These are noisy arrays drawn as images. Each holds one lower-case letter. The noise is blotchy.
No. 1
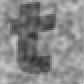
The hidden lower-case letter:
t
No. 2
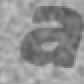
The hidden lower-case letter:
a
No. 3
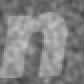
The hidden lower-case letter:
n
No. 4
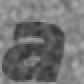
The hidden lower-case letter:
a
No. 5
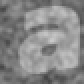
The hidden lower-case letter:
a
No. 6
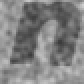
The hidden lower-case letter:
n
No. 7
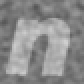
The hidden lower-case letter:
n
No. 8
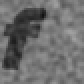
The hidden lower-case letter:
f
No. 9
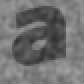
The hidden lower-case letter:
a
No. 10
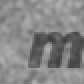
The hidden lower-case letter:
m
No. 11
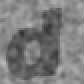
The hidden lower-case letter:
d
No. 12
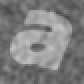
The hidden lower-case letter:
a
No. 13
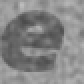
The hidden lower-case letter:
e
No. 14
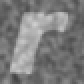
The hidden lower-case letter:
r
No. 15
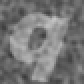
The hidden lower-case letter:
q
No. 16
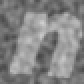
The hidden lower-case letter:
n
